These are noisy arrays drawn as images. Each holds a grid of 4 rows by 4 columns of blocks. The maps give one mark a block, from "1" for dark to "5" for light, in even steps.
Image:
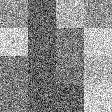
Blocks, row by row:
3 1 4 3
5 1 2 5
2 1 2 4
2 1 1 5
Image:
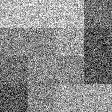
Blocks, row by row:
5 5 5 2
3 3 4 1
2 3 3 1
1 3 4 4
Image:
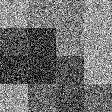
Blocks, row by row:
5 4 4 5
2 1 4 5
1 1 2 5
5 3 2 3
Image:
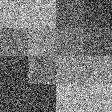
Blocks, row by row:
5 5 2 1
3 4 3 2
1 3 4 4
1 1 5 5
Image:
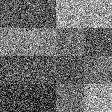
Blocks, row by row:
2 2 5 5
4 4 3 2
2 2 2 3
1 1 3 5
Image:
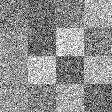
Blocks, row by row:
2 1 2 4
3 1 5 2
3 5 1 4
3 2 4 1
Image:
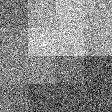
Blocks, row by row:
2 4 5 4
3 5 5 4
3 3 2 1
2 1 1 1
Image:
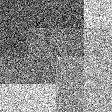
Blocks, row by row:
1 1 1 5
1 2 2 4
2 2 3 4
5 5 3 4
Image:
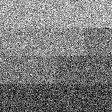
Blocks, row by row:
5 5 5 5
4 4 4 3
3 3 2 2
1 1 1 1
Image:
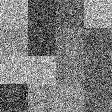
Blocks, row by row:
5 1 2 5
4 1 3 2
5 5 3 2
1 4 4 2
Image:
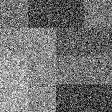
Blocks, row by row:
3 1 1 3
4 4 2 2
5 4 3 3
5 4 1 1
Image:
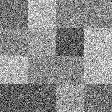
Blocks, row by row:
2 5 3 3
3 4 1 5
5 3 3 5
1 1 4 2
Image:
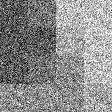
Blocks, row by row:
1 2 5 5
1 1 4 5
1 2 3 5
3 3 3 4
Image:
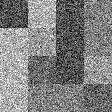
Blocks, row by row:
1 5 1 3
5 4 1 3
5 2 1 4
5 3 3 2
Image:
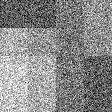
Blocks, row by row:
1 1 2 3
4 3 2 3
5 4 2 1
5 4 2 1
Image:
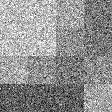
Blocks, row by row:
5 5 4 2
5 5 3 2
4 3 2 3
1 1 1 4
